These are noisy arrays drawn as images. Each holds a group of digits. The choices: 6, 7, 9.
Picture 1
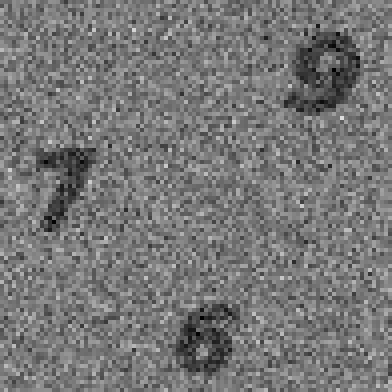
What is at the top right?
9
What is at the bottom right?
nothing
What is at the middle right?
nothing
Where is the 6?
bottom middle
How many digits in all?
3
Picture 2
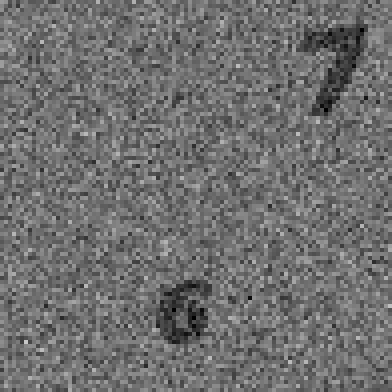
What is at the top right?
7
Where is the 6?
bottom middle
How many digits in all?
2
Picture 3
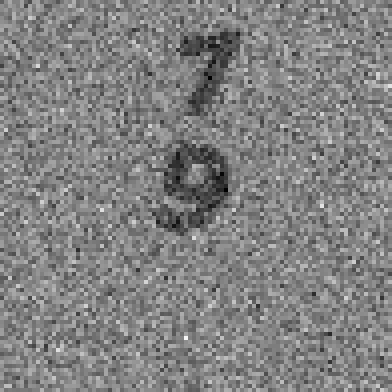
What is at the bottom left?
nothing
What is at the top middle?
7
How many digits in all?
2
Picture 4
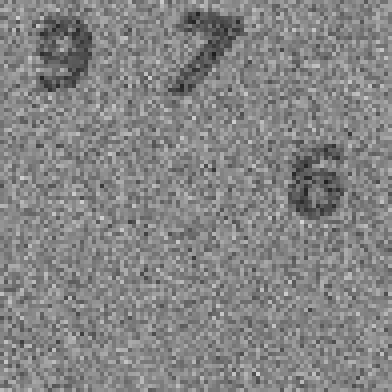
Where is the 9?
top left
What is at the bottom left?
nothing
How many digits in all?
3
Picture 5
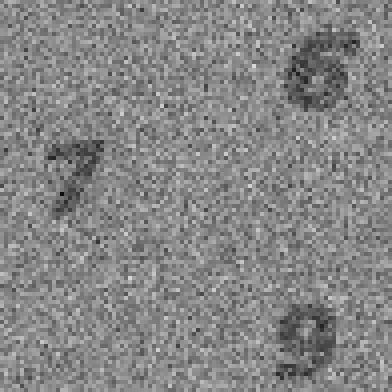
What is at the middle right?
nothing
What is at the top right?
6
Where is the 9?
bottom right
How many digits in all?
3
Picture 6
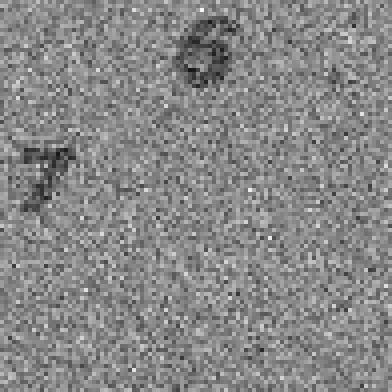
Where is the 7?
middle left
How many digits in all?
2
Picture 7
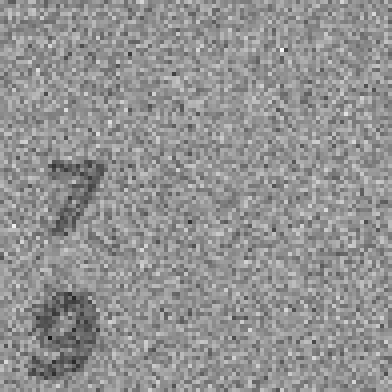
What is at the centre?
nothing
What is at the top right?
nothing
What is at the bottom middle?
nothing
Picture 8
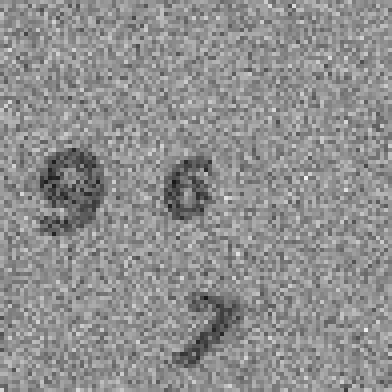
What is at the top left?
nothing
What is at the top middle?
nothing
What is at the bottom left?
nothing
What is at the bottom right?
nothing
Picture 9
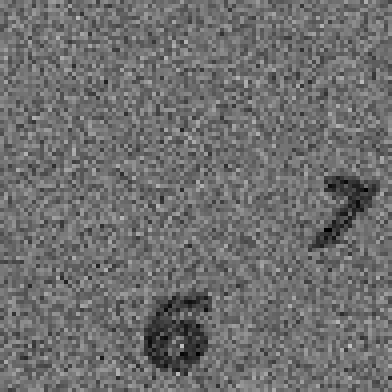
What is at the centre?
nothing
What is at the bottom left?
nothing
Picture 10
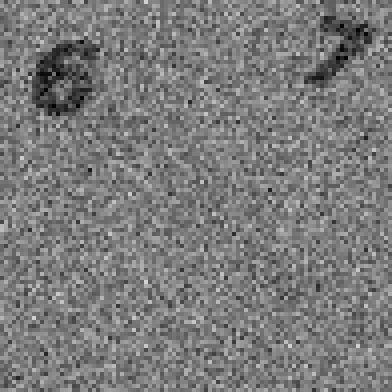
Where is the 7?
top right
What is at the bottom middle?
nothing
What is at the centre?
nothing
